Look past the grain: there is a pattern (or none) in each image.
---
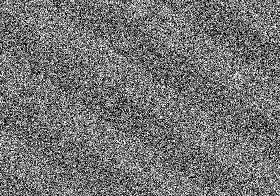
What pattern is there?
diagonal stripes
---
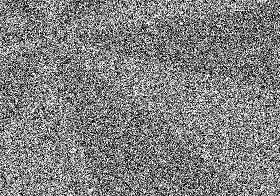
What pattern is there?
spokes from one point
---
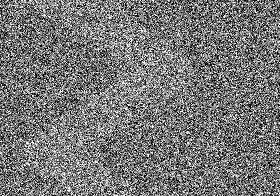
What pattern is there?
a wavy band
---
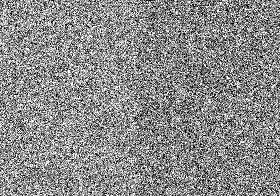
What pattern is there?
a sharp edge
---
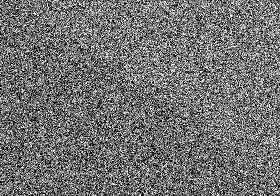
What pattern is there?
a sharp edge
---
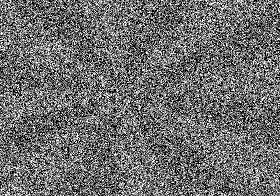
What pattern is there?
spokes from one point
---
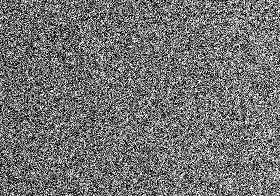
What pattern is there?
a smooth slope
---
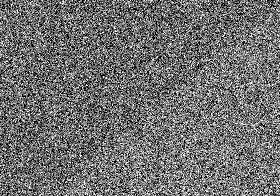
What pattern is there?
a sharp edge
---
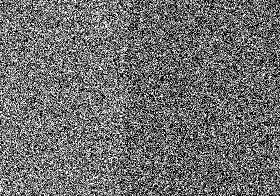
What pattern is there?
a sharp edge
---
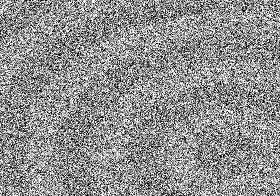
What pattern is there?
rings round one point
